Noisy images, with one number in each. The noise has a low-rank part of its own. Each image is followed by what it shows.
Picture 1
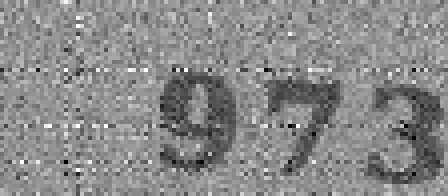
973
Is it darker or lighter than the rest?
darker
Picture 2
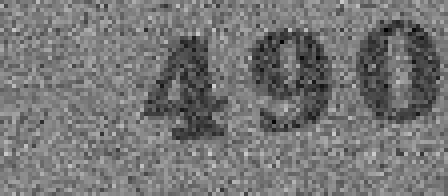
490
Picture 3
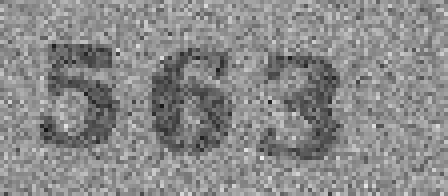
563
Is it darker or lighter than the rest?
darker
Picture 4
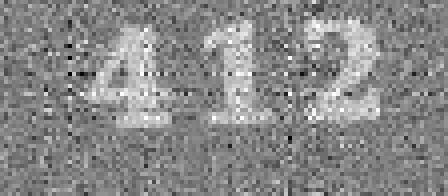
412
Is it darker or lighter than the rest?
lighter
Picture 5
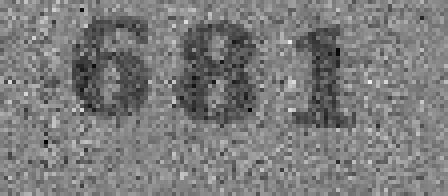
681
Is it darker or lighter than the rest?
darker
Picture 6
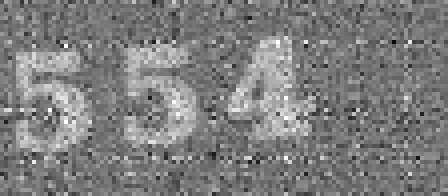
554
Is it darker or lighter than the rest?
lighter
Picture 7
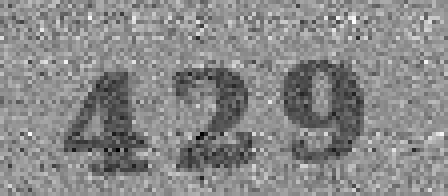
429
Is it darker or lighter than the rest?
darker
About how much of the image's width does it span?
two thirds
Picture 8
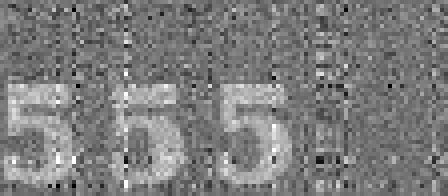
555
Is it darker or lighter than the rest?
lighter
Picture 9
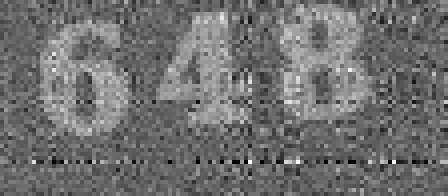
648
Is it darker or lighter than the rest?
lighter
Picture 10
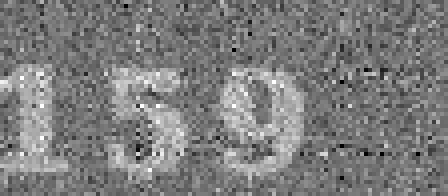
159
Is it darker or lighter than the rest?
lighter
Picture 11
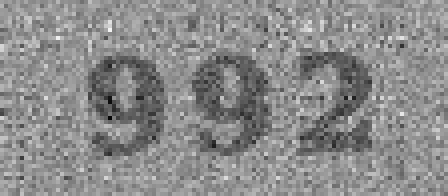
992
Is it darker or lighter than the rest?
darker
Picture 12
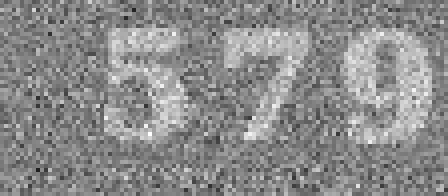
579
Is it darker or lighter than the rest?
lighter
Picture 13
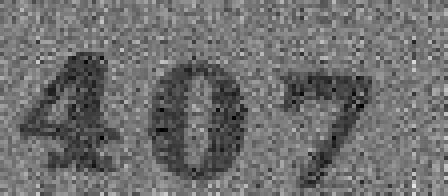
407
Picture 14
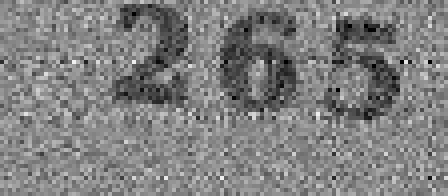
265
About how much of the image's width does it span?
two thirds
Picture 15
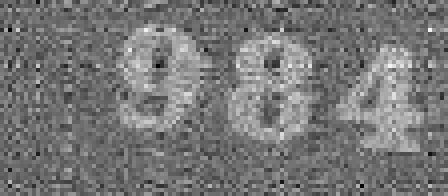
984
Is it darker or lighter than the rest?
lighter
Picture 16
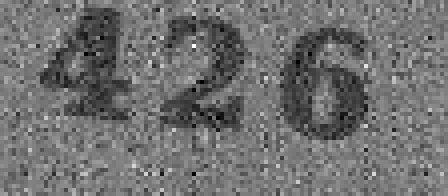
426
